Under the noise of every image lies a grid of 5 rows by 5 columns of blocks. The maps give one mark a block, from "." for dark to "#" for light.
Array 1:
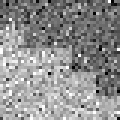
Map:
. . . . .
# . . . .
# # # . .
# # # # .
# # # # #
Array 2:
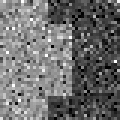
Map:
# # . . .
# # # . .
# # # . .
# # # . .
# # . . .
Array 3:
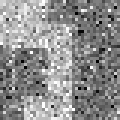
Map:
# # . . .
# # # . .
. . # . .
. . # . .
. # # . .
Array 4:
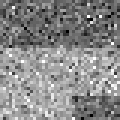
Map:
. . . . .
. . . . .
# # # # #
# # # # #
# # # . .
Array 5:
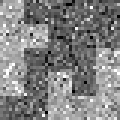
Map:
# . . . .
# # . . .
# . . . #
# . # . #
. . # # #
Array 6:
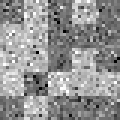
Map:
. # . # .
# # . . .
# # . # .
# . # # #
. # . . .
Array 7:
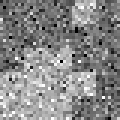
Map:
. . . # .
. . . . .
. # # . .
# # # # .
# # # . .
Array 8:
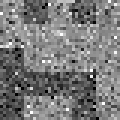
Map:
# . # . #
# # # # #
. # # # #
. . . . #
. # # . #
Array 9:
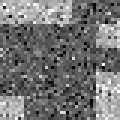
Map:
# # # . .
. . . . #
. . . . .
. . . . #
# . . . #
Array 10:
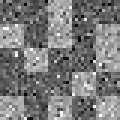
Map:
. . # . .
# . # . #
. # . . #
. . . # .
# . # . #
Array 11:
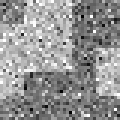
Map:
. # # . .
# # # . .
# # # . #
# . . . #
. . . . .
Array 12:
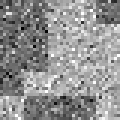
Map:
. . # # .
. . # # #
. . # # #
. # # # #
# . . . #
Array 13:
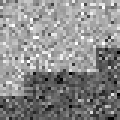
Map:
# # # # #
# # # # #
# # # # .
# . . . .
. . . . .
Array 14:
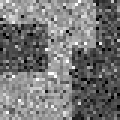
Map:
# # # # .
. . # # .
. . # . .
# # # . .
# # # . .
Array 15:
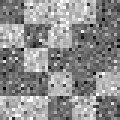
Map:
. # # # .
# . # . .
. # . . .
. . # . #
# # . # .
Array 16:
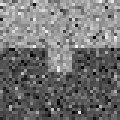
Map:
# # # # #
# # # # #
. . # . .
. . . . .
. . . . .
